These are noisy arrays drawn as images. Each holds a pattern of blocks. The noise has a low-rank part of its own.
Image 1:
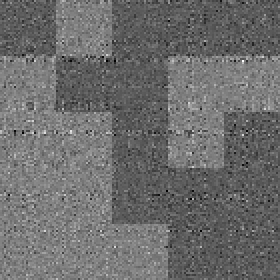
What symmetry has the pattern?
no symmetry
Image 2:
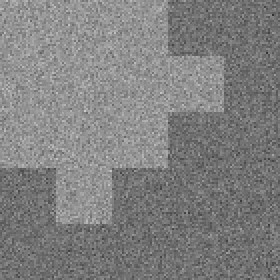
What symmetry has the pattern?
mirrored about the diagonal from the top left
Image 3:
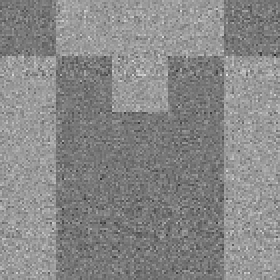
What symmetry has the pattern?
left and right mirror each other
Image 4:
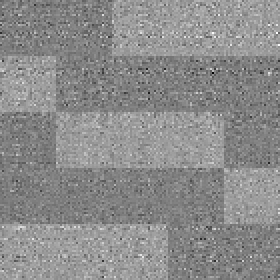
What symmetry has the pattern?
the same after a half turn
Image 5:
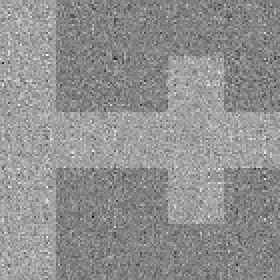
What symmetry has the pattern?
top and bottom mirror each other
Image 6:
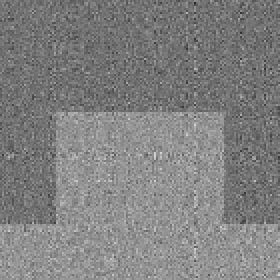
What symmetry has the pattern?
left and right mirror each other
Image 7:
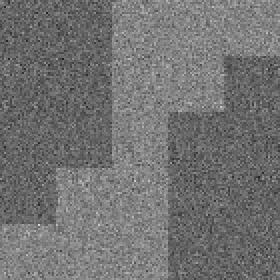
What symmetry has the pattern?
the same after a half turn
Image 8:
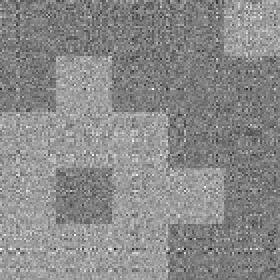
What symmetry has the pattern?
mirrored about the diagonal from the bottom left
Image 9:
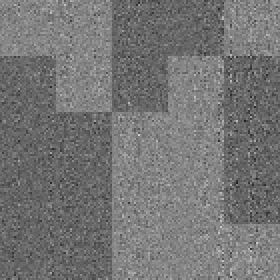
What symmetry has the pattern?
no symmetry
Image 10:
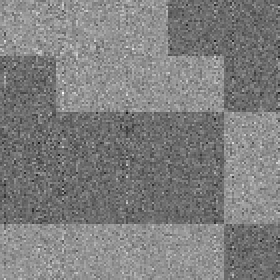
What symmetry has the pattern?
no symmetry
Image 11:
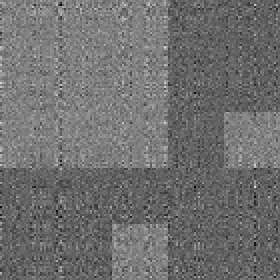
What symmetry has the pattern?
mirrored about the diagonal from the top left
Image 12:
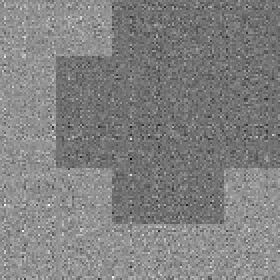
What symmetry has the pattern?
mirrored about the diagonal from the bottom left
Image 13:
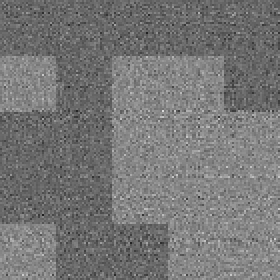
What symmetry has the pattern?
no symmetry
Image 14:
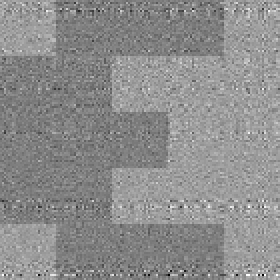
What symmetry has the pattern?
top and bottom mirror each other
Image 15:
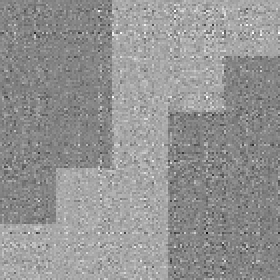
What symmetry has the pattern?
the same after a half turn
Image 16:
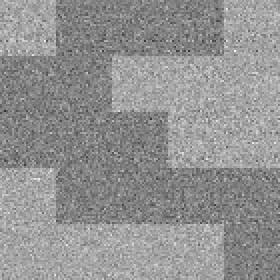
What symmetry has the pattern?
no symmetry
